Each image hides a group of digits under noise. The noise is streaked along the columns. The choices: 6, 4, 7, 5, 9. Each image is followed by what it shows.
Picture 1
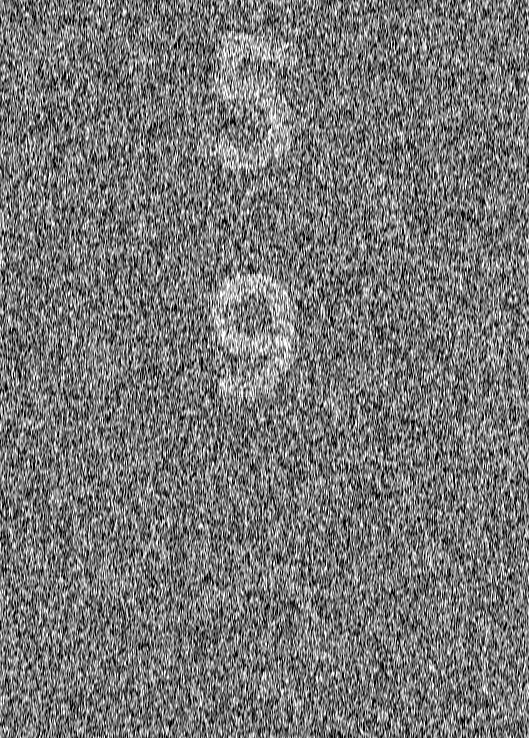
top middle: 5; centre: 9
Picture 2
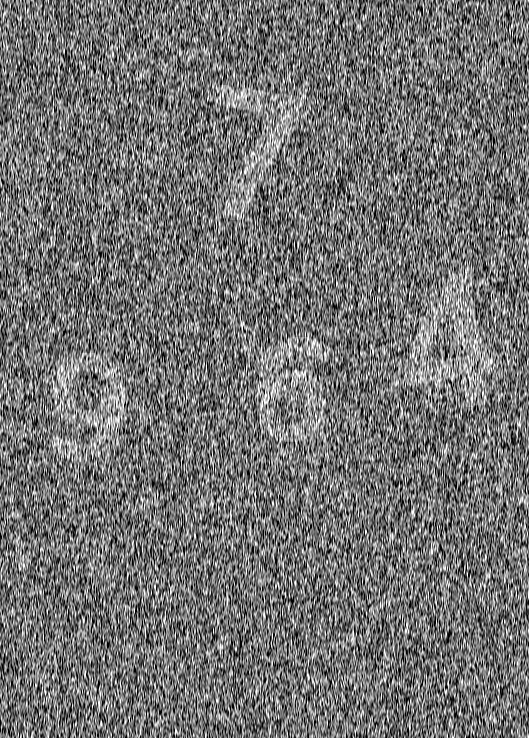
top middle: 7; middle left: 9; centre: 6; middle right: 4
